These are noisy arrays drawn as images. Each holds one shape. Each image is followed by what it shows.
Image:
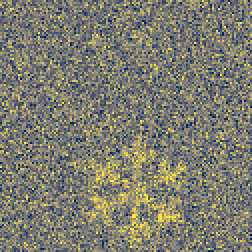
snowflake
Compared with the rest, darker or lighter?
lighter
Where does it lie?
bottom middle
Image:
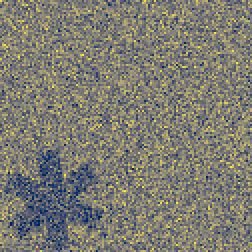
asterisk
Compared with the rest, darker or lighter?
darker
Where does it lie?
bottom left
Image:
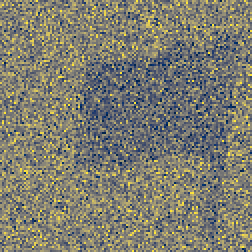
flag
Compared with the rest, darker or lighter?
darker
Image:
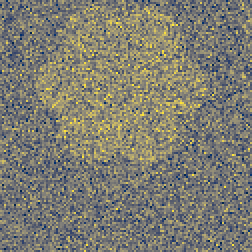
flower
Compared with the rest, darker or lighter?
lighter
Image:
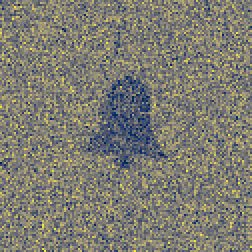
bell
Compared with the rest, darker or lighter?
darker
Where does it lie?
centre
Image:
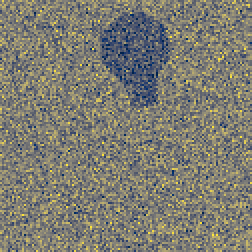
light bulb
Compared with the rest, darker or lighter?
darker
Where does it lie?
top middle
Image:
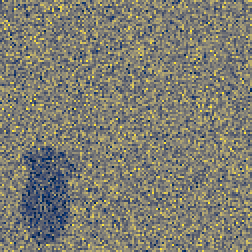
footprint
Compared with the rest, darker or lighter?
darker
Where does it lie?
bottom left
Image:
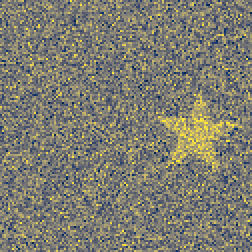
star
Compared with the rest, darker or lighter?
lighter
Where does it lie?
middle right
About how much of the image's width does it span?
a third
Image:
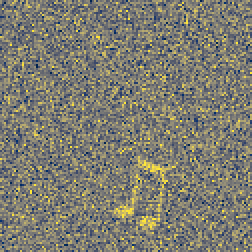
pair of musical notes
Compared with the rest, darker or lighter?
lighter
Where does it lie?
bottom middle
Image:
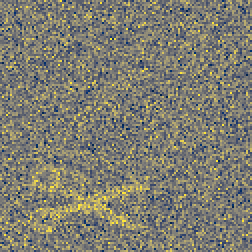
pair of scissors
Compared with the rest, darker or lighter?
lighter
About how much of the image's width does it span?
half
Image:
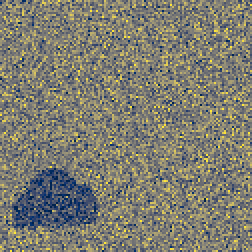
cloud
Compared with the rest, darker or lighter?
darker
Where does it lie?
bottom left
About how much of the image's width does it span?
a third
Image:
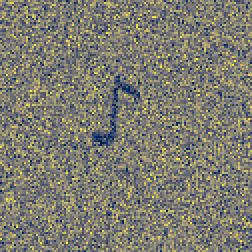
musical note
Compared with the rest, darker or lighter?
darker
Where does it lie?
centre
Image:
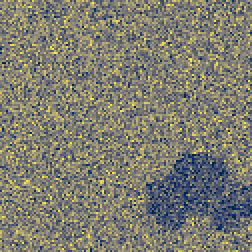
car
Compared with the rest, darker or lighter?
darker
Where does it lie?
bottom right
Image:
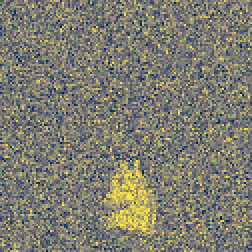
chess knight
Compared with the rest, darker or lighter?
lighter
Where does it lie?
bottom middle
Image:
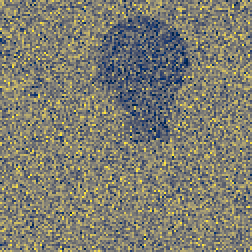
light bulb
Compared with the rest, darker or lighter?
darker
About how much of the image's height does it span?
half
